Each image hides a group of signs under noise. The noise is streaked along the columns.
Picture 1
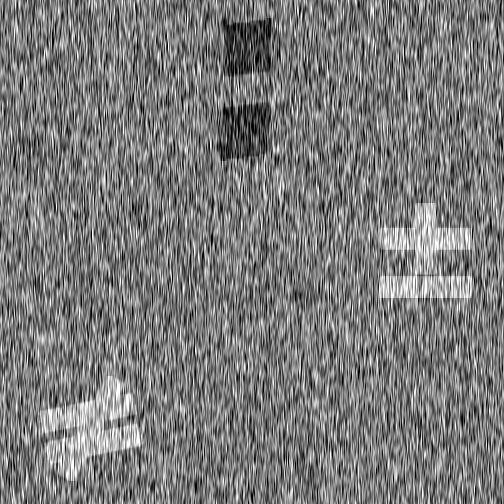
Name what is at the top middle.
colon
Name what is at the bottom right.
nothing
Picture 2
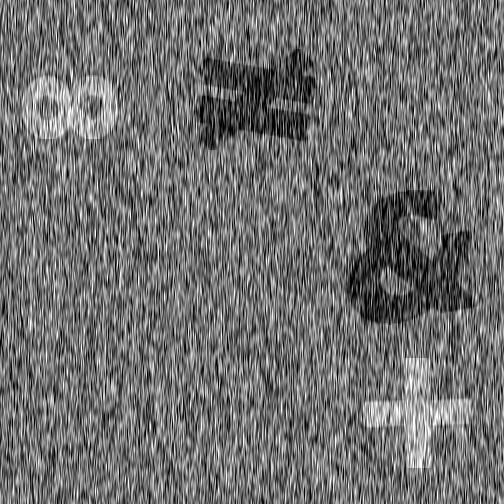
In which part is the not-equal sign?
top middle
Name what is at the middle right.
ampersand
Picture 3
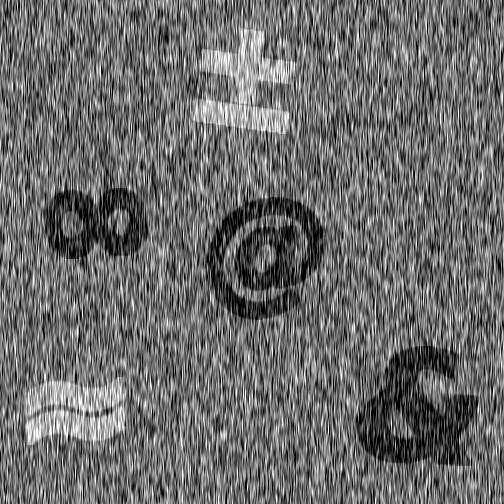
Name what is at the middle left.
infinity sign
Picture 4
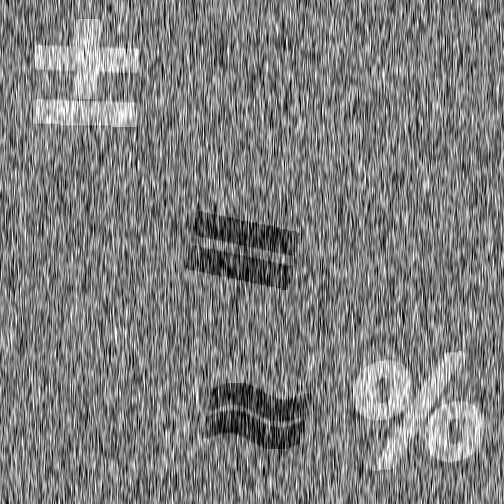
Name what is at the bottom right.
percent sign
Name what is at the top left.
plus-minus sign
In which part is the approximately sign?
bottom middle
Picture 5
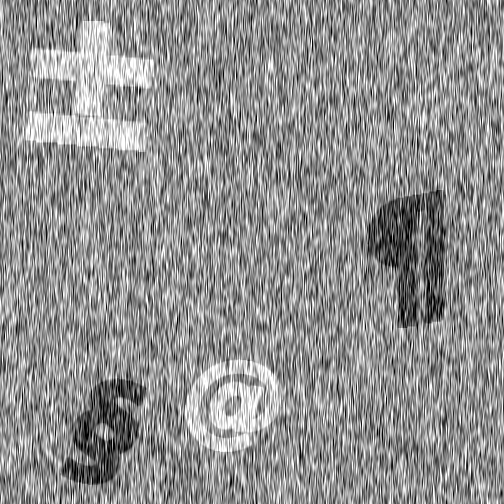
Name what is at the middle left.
nothing
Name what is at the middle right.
pilcrow
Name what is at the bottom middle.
at sign
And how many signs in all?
4
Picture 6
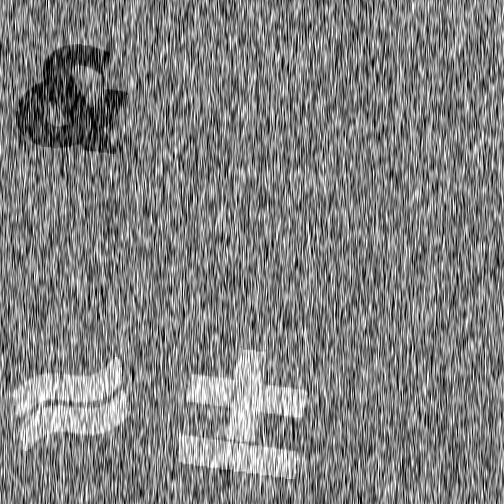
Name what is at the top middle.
nothing
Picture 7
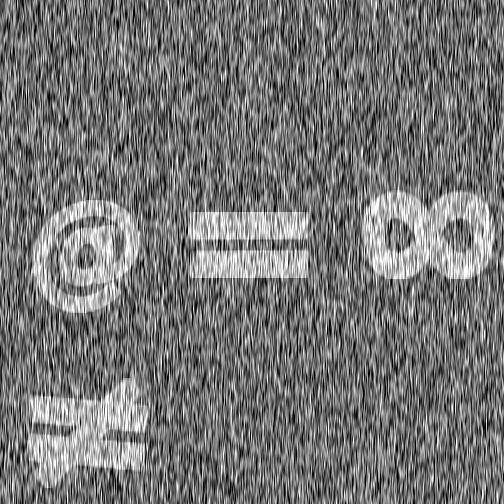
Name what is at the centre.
equals sign
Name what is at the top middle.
nothing
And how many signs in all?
4
